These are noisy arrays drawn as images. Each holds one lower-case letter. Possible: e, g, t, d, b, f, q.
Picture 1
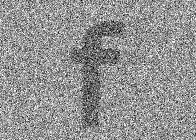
f
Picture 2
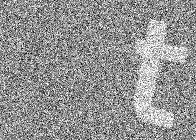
t
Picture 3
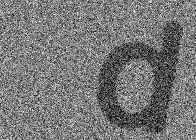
d
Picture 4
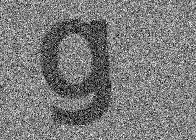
g
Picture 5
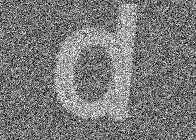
d
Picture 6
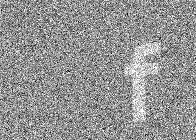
f
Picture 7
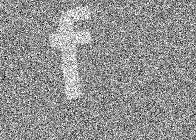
f
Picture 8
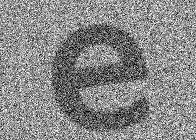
e
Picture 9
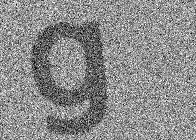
g
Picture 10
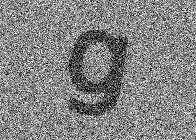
g
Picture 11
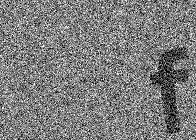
f
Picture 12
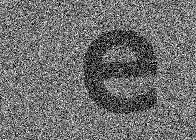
e
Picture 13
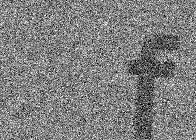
f
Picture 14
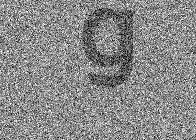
g
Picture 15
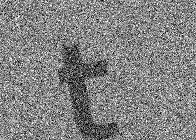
t
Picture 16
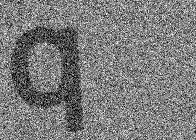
q
